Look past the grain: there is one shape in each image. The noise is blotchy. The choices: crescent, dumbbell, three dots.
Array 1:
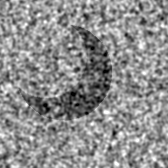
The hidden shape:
crescent
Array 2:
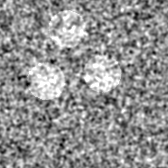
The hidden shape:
three dots
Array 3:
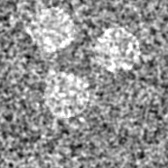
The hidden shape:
three dots
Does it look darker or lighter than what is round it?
lighter
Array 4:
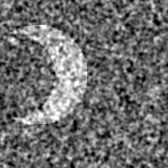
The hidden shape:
crescent
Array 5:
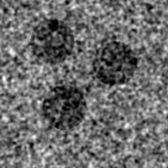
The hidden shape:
three dots
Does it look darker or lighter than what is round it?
darker
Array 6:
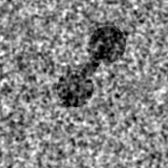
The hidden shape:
dumbbell
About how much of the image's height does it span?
half
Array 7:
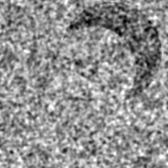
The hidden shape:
crescent
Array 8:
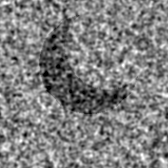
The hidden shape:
crescent
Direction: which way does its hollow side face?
up and right
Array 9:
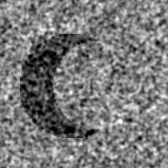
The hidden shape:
crescent
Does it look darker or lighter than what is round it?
darker
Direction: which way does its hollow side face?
right
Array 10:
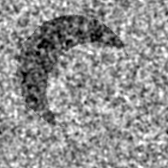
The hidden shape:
crescent
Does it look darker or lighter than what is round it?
darker
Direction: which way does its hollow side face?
down and right
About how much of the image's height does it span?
two thirds
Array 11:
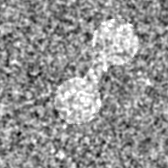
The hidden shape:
dumbbell
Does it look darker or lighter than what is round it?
lighter
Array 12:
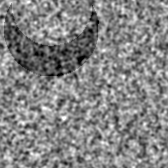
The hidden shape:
crescent
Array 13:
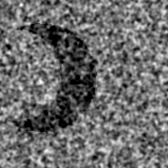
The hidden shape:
crescent
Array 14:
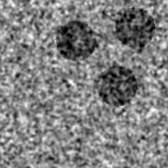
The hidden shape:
three dots
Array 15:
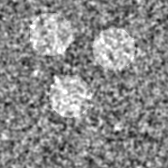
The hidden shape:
three dots
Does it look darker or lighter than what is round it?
lighter
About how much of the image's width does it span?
two thirds
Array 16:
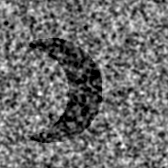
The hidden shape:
crescent
